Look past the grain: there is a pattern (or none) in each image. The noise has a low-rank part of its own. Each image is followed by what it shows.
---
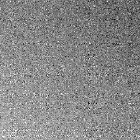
a smooth slope
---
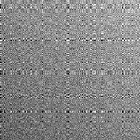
a smooth slope
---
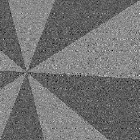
spokes from one point
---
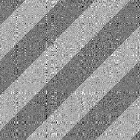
diagonal stripes
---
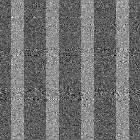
vertical stripes
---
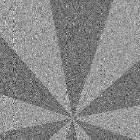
spokes from one point
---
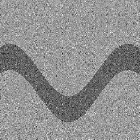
a wavy band
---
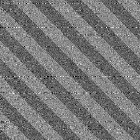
diagonal stripes
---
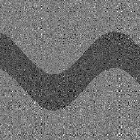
a wavy band
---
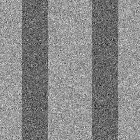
vertical stripes
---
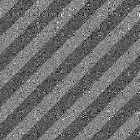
diagonal stripes
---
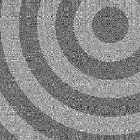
rings round one point
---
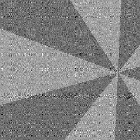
spokes from one point
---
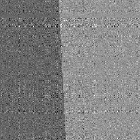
a sharp edge
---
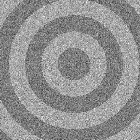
rings round one point
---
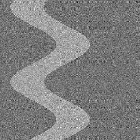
a wavy band
